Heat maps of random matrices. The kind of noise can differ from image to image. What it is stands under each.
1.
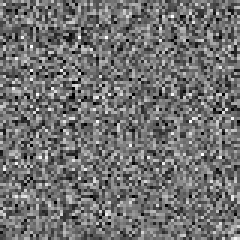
low rank plus noise
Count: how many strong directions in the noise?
five to eight
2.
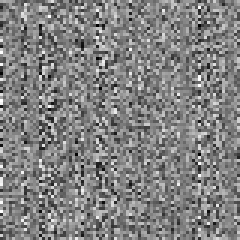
columns of uneven size
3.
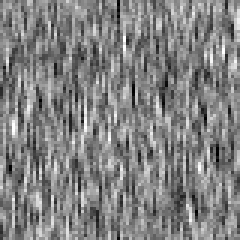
streaked along the columns
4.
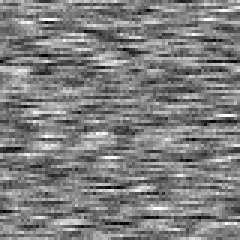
streaked along the rows
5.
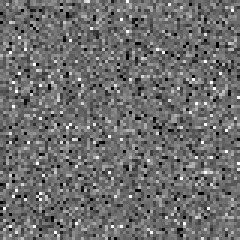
heavy tails
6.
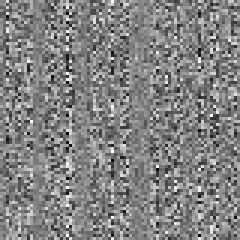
columns of uneven size
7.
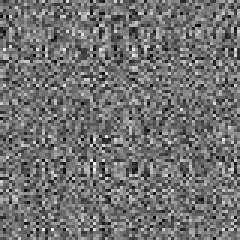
low rank plus noise
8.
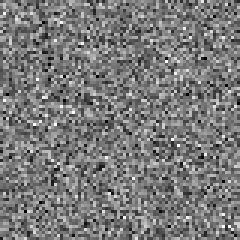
independent entries
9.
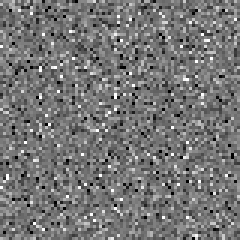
heavy tails
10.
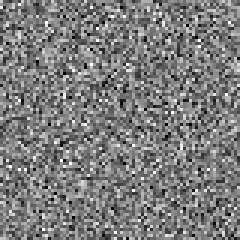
independent entries
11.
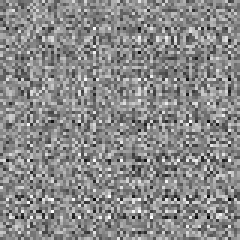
low rank plus noise
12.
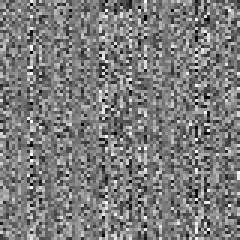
columns of uneven size
